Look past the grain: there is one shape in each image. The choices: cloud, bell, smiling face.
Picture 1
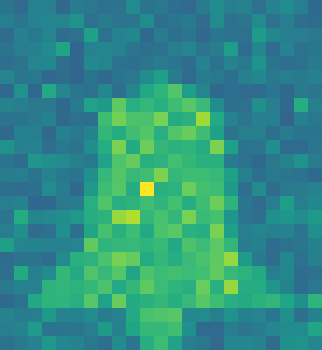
bell
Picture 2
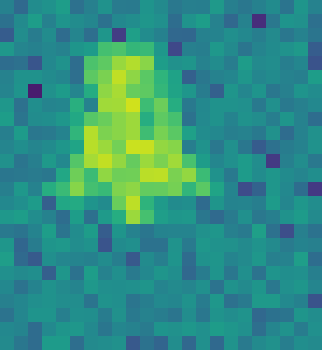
bell
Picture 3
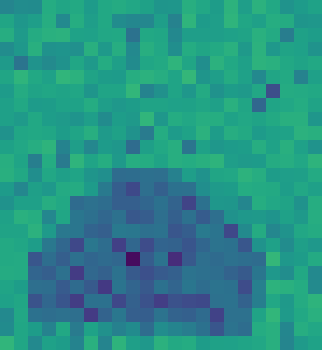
cloud
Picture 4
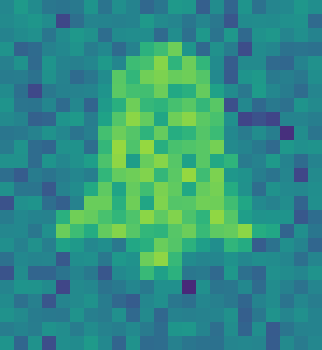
bell
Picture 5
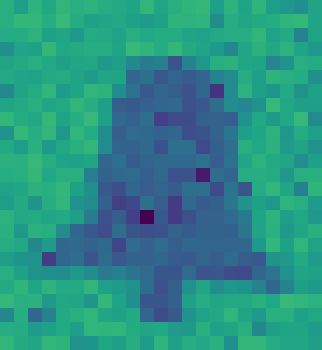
bell
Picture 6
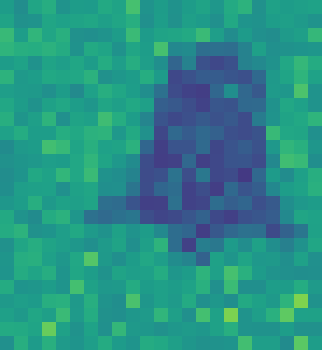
bell
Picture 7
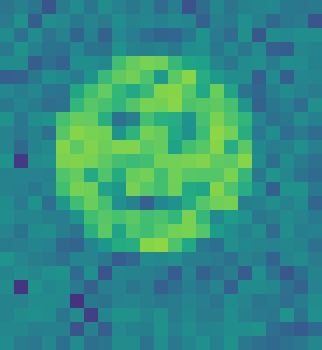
smiling face
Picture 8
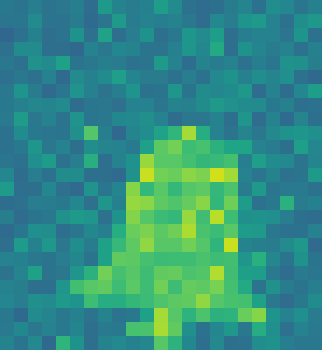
bell
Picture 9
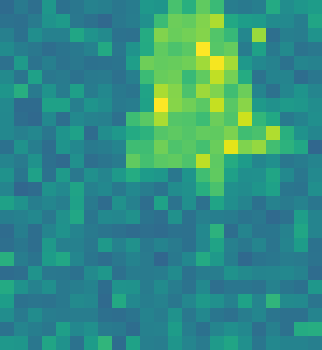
bell
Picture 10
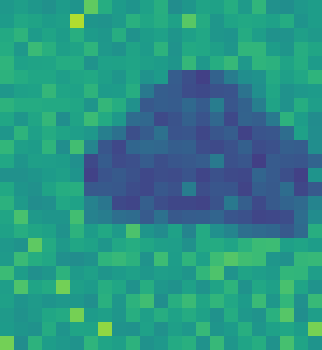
cloud
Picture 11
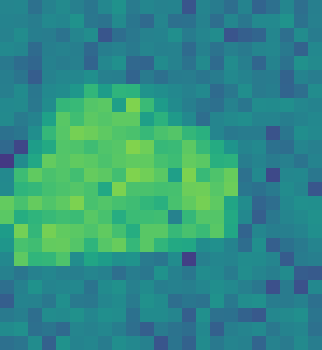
cloud
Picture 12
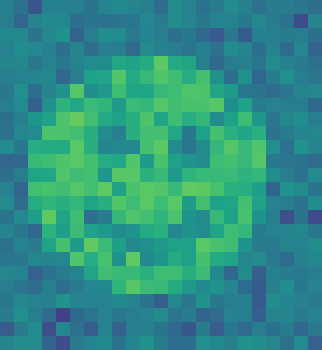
smiling face
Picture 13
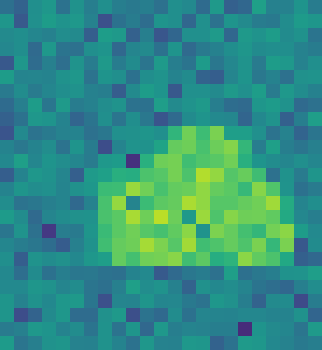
cloud
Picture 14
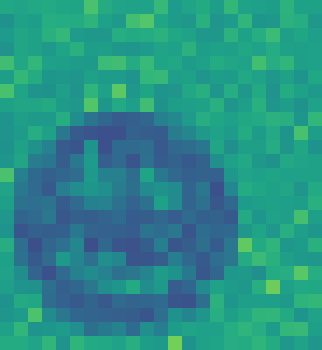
smiling face
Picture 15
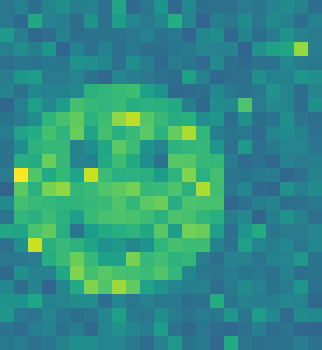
smiling face
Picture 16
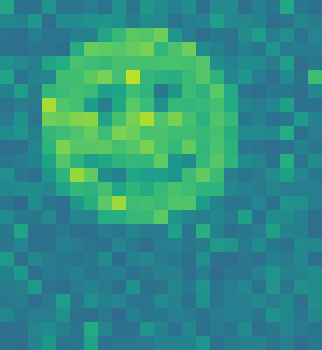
smiling face
